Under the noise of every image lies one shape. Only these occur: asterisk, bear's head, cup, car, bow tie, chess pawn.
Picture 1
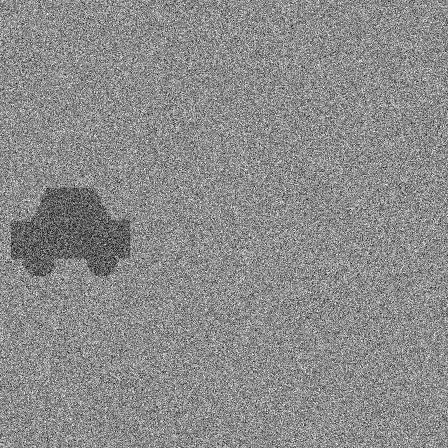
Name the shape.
car
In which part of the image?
middle left
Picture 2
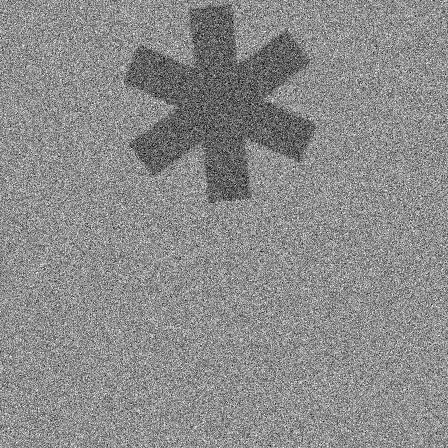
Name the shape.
asterisk
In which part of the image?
top middle
